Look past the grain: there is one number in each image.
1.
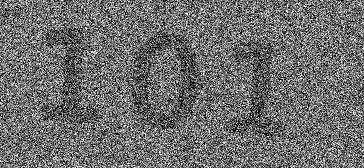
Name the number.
101
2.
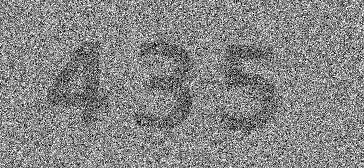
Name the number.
435
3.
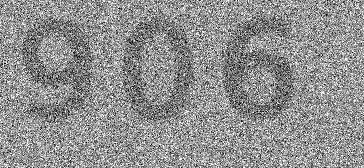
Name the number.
906
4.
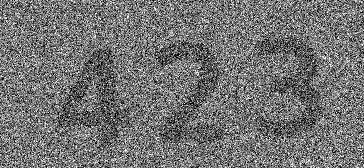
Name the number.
423
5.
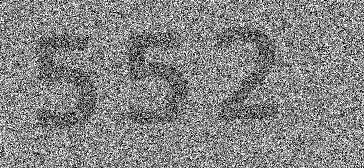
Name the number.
552
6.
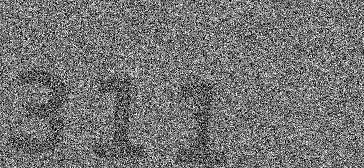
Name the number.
311
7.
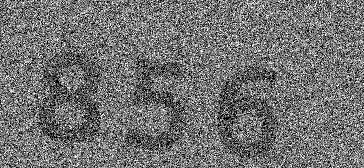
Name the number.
856
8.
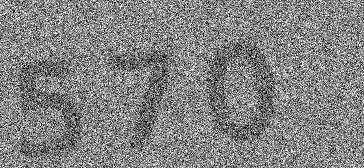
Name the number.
570
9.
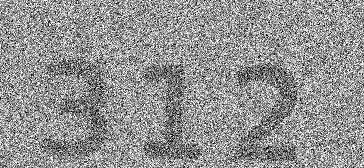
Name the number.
312
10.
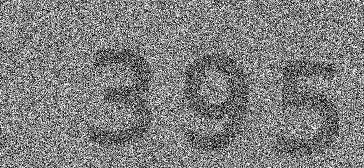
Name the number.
395
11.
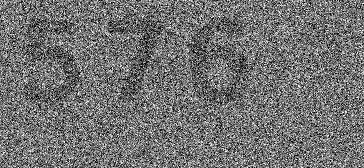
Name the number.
576
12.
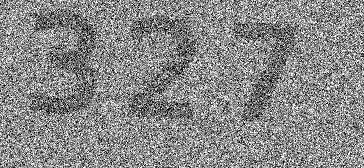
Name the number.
327
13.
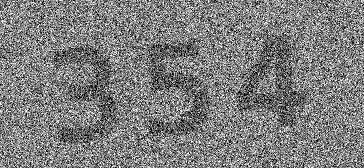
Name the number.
354
